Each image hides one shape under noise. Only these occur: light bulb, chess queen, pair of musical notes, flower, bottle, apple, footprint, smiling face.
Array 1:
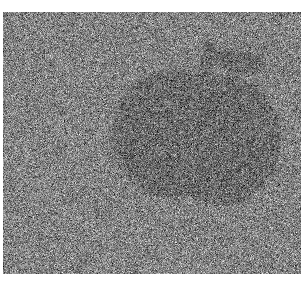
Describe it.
dark apple
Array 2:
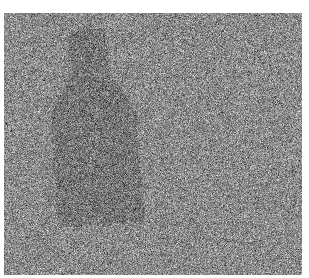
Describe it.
dark bottle
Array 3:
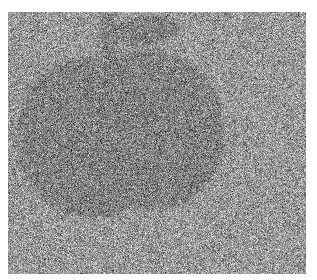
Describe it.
dark apple
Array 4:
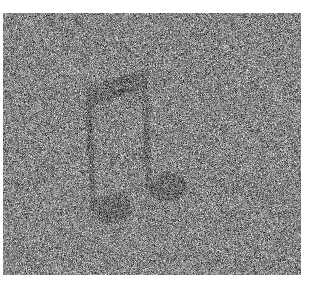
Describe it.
dark pair of musical notes
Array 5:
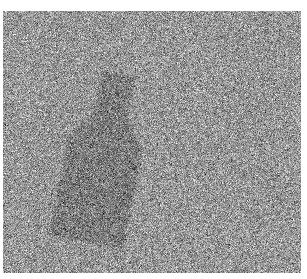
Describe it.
dark bottle
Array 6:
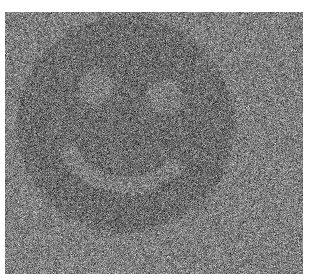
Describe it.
dark smiling face
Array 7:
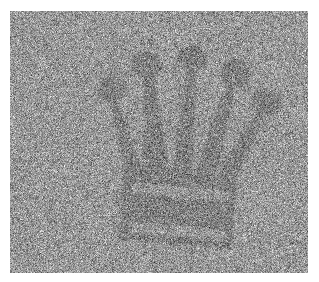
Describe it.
dark chess queen
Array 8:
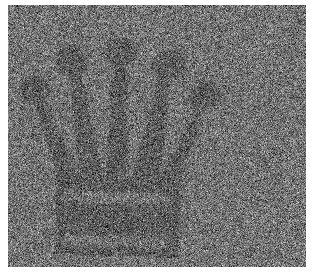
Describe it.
dark chess queen
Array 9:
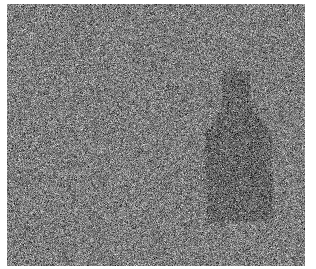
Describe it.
dark bottle
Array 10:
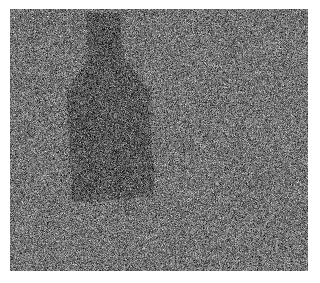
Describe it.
dark bottle
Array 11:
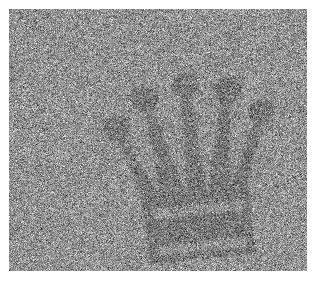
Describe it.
dark chess queen
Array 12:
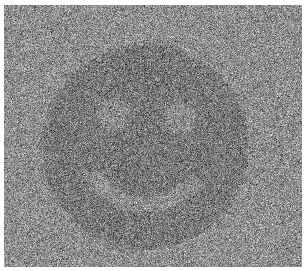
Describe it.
dark smiling face
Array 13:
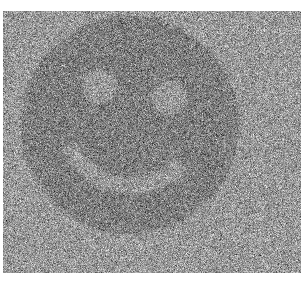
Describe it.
dark smiling face
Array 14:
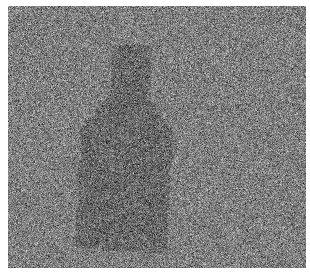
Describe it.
dark bottle
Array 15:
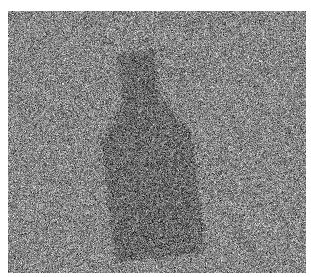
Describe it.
dark bottle
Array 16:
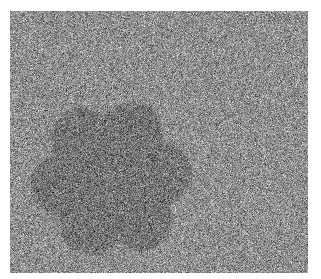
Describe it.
dark flower
